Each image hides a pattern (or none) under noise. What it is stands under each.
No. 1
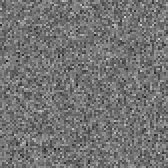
only noise
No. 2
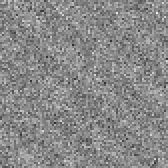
diagonal stripes
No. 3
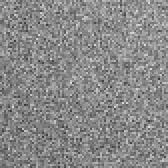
a smooth slope
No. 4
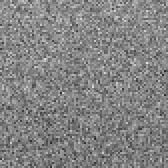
a smooth slope
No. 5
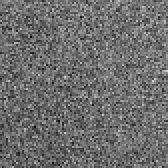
a smooth slope
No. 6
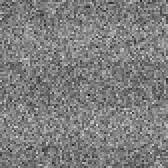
horizontal stripes
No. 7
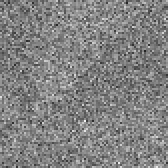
spokes from one point
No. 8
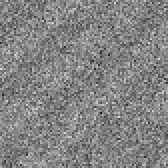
diagonal stripes
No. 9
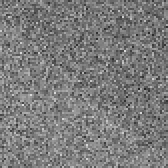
a sharp edge
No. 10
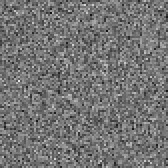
only noise
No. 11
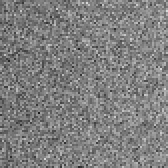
a smooth slope
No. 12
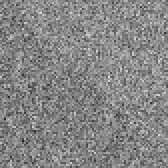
a sharp edge
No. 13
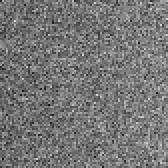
a smooth slope
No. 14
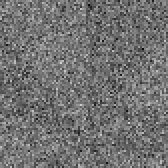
spokes from one point
